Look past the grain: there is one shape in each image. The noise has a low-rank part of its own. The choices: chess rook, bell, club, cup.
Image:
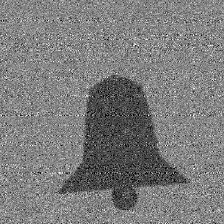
bell
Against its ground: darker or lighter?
darker
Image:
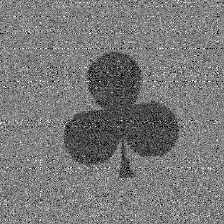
club
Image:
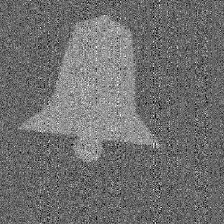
bell
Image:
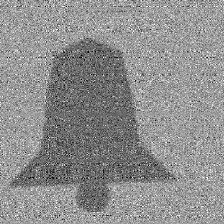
bell
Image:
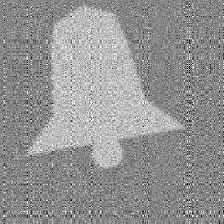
bell
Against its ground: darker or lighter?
lighter
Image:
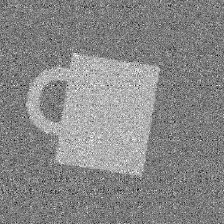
cup
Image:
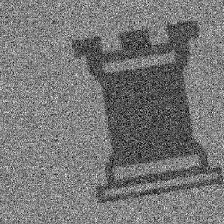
chess rook
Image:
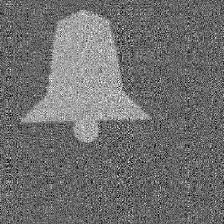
bell
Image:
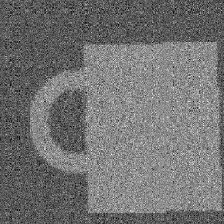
cup
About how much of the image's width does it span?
nearly all
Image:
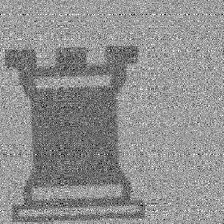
chess rook
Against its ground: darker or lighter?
darker
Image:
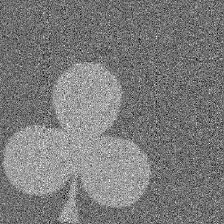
club
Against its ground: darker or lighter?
lighter
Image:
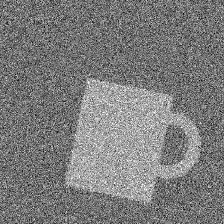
cup
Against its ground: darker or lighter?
lighter
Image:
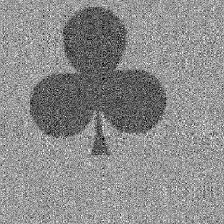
club
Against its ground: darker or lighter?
darker
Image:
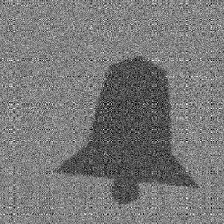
bell
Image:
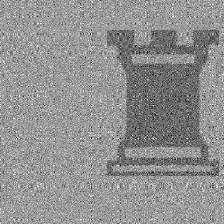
chess rook
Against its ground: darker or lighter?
darker
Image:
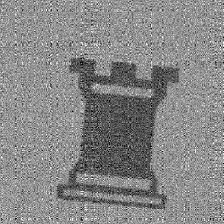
chess rook
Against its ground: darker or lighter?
darker
